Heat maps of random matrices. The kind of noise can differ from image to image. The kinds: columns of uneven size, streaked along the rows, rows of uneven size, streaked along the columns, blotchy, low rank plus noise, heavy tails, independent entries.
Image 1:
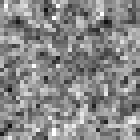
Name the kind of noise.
blotchy
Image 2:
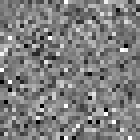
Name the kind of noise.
heavy tails
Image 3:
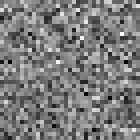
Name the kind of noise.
low rank plus noise
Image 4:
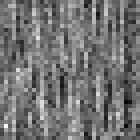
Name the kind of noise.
streaked along the columns
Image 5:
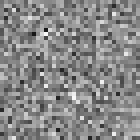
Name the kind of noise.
independent entries
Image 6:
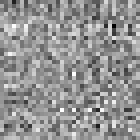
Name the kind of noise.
low rank plus noise
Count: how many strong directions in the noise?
two
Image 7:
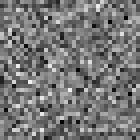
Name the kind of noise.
independent entries
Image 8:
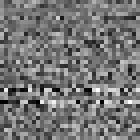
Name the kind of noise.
rows of uneven size
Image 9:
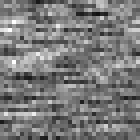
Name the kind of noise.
streaked along the rows
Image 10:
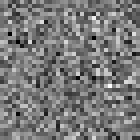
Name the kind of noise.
low rank plus noise
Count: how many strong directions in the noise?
three or four
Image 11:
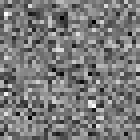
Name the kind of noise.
low rank plus noise
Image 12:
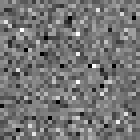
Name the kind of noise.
heavy tails
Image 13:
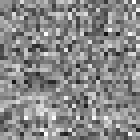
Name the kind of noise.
low rank plus noise
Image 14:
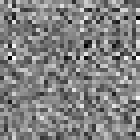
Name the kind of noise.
low rank plus noise
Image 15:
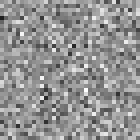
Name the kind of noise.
independent entries
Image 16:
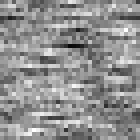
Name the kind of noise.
streaked along the rows
